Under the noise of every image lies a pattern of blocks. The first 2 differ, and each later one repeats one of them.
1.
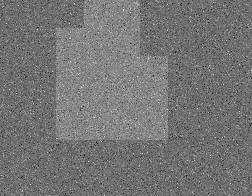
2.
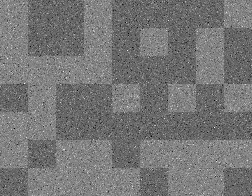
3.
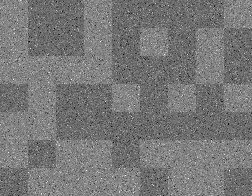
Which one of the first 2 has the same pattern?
2
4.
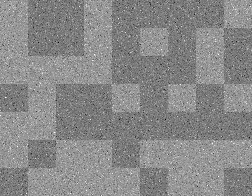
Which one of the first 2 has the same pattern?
2
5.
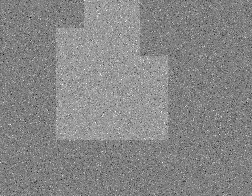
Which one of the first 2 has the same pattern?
1
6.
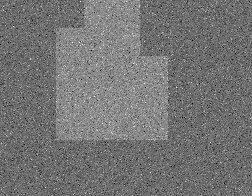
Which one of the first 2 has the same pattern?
1
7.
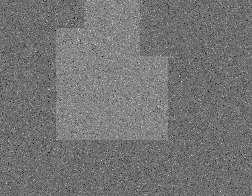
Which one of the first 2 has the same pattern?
1
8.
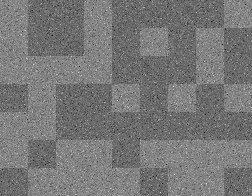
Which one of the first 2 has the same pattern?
2
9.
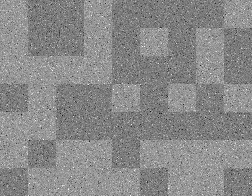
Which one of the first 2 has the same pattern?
2
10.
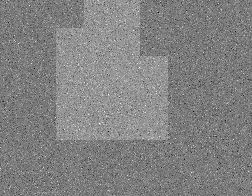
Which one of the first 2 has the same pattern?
1
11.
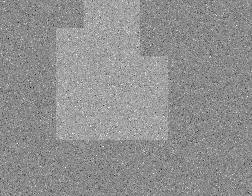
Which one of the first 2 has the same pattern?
1
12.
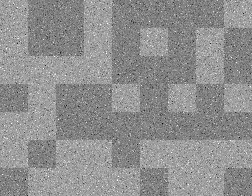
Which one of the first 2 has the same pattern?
2
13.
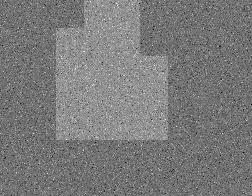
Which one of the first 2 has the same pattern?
1
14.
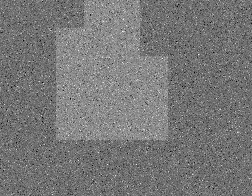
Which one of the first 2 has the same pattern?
1
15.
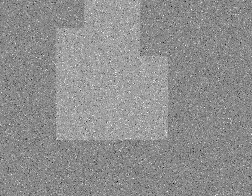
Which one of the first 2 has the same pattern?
1
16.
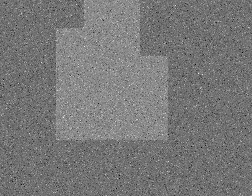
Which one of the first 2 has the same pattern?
1
